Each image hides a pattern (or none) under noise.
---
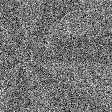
spokes from one point
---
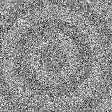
rings round one point
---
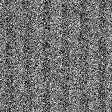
vertical stripes
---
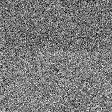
a sharp edge
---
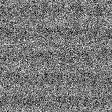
horizontal stripes
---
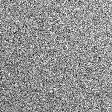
a smooth slope
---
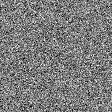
only noise
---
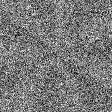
spokes from one point
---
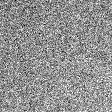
a smooth slope
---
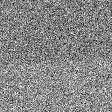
a sharp edge
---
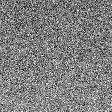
a smooth slope
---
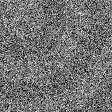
rings round one point
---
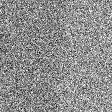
a sharp edge
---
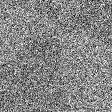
spokes from one point
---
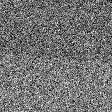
a sharp edge
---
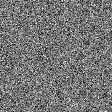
only noise
